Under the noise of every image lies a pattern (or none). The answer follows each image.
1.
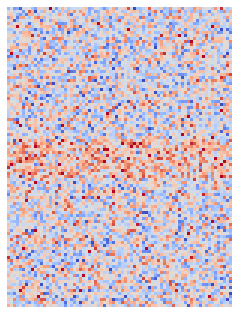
one horizontal stripe
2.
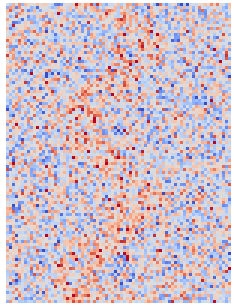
a wavy band
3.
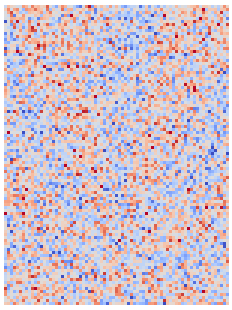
spokes from one point
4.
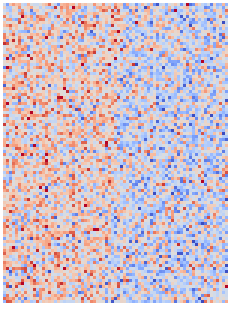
a sharp edge
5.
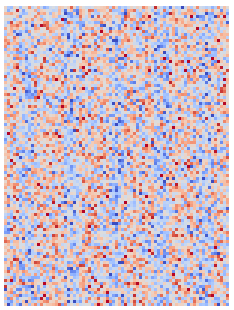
vertical stripes
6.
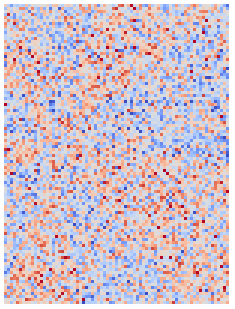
spokes from one point
